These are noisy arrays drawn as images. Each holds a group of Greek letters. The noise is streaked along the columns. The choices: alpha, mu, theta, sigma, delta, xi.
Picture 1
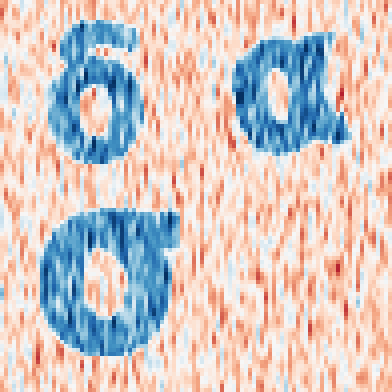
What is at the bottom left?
sigma
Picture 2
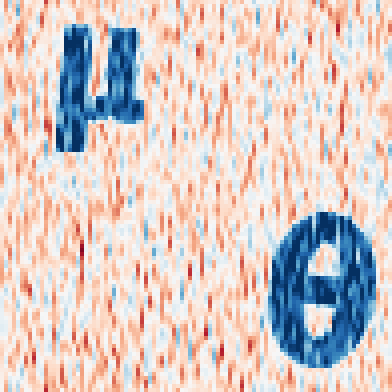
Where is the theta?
bottom right
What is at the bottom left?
nothing
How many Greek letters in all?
2
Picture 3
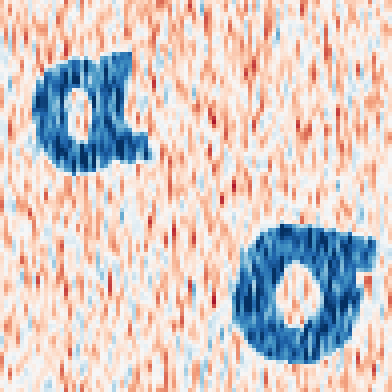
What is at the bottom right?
sigma
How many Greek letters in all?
2
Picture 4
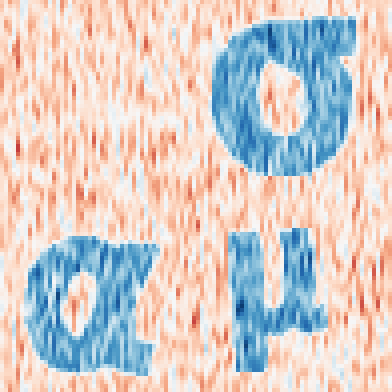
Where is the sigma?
top right
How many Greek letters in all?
3
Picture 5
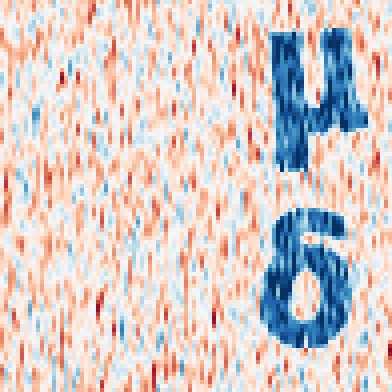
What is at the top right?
mu
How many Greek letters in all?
2
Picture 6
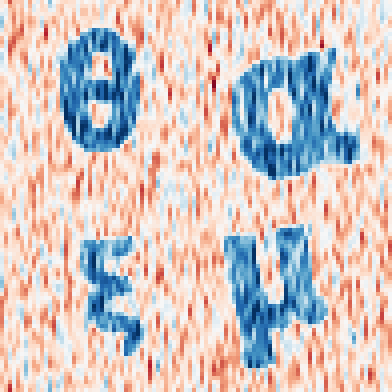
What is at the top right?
alpha
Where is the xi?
bottom left
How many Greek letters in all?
4
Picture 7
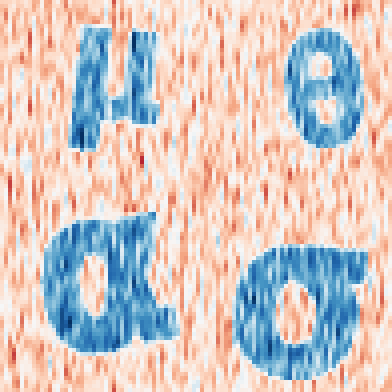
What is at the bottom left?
alpha
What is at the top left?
mu
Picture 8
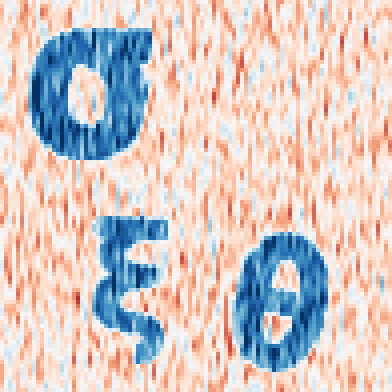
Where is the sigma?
top left
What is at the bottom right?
theta
